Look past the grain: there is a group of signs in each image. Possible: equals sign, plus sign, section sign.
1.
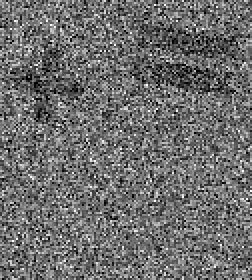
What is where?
top left: plus sign; top right: equals sign
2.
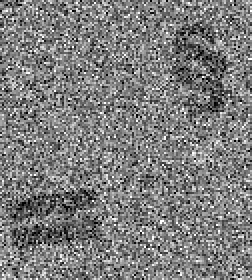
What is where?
top right: section sign; bottom left: equals sign
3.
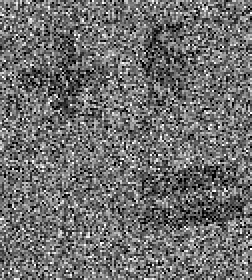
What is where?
top left: plus sign; top right: section sign; bottom right: equals sign
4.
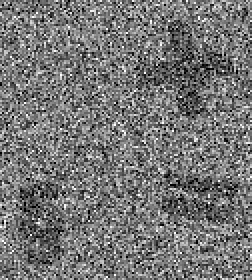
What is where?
top right: plus sign; bottom left: section sign; bottom right: equals sign
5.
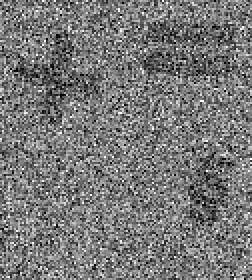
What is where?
top left: plus sign; top right: equals sign; bottom right: section sign
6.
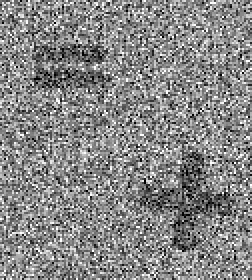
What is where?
top left: equals sign; bottom right: plus sign
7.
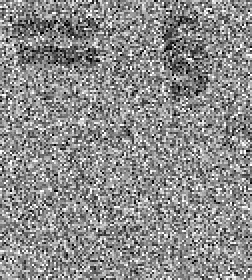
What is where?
top left: equals sign; top right: section sign
